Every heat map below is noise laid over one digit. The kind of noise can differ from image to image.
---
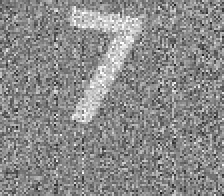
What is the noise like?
columns of uneven size
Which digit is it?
7
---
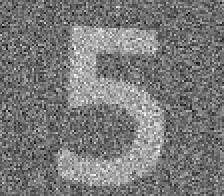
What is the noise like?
low rank plus noise
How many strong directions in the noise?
two
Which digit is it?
5
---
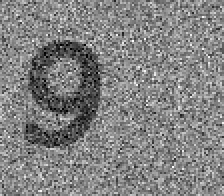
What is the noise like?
independent entries
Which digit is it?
9
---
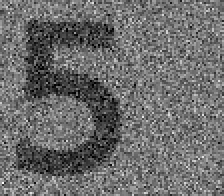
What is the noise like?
independent entries
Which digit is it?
5
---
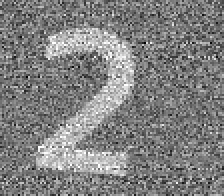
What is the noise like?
rows of uneven size
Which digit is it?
2
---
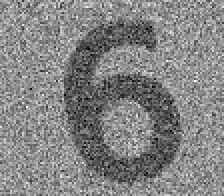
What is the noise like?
low rank plus noise
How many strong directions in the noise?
one
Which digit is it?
6
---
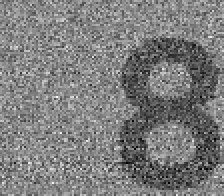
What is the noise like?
rows of uneven size
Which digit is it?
8
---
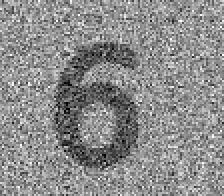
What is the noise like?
low rank plus noise
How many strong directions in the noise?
one
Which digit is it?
6
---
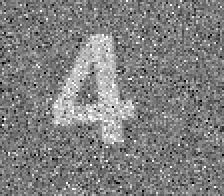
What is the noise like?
heavy tails
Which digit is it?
4
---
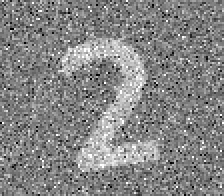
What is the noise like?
heavy tails
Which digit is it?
2
